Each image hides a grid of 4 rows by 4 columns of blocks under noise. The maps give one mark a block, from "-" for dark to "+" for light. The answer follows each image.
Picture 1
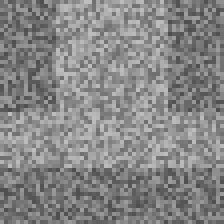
- + + -
- + + -
+ + + +
- - - -
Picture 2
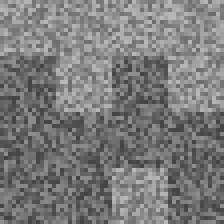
+ + + +
- + - +
- - - -
- - + -
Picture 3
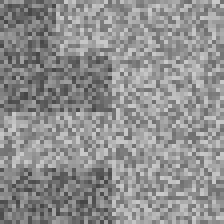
- + + +
- - + +
+ + + +
- - + +
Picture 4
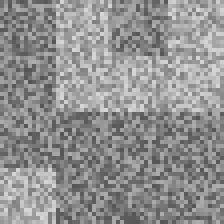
- + - +
- + + +
- - - -
+ - - -
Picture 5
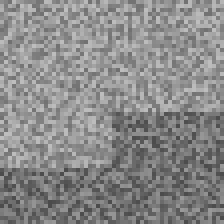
+ + + +
+ + + +
+ + - -
- - - -
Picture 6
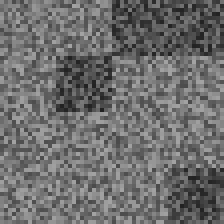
+ + - -
+ - + +
+ + + +
+ + + -
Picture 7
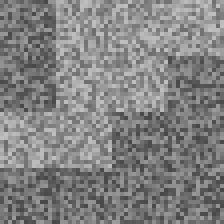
- + + +
- + + -
+ + - -
- - - -
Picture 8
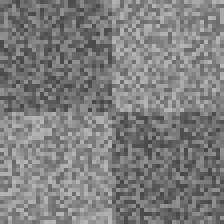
- - + +
- - + +
+ + - -
+ + - -
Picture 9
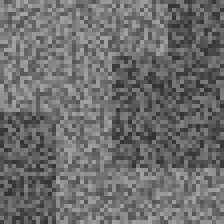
+ + + -
+ + - -
- + - -
- + + +
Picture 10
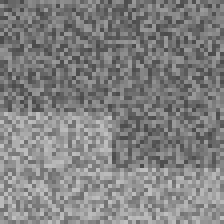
- - - -
- - - -
+ + - -
+ + + +
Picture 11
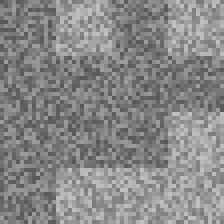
- + - +
- - - -
- - - +
- + + +
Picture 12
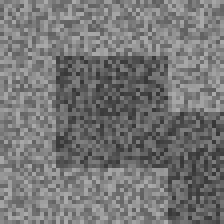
+ + + +
+ - - +
+ - - -
+ + + -
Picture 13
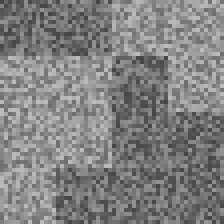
- - + +
+ + - +
+ + - -
+ - - -
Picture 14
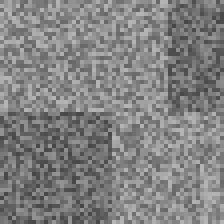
+ + + -
+ + + -
- - + +
- - + +
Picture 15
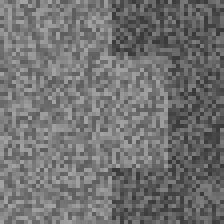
+ + - -
+ + + -
+ + + -
+ + - -
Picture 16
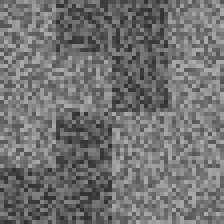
+ - - +
+ + - +
+ - + +
- - + +
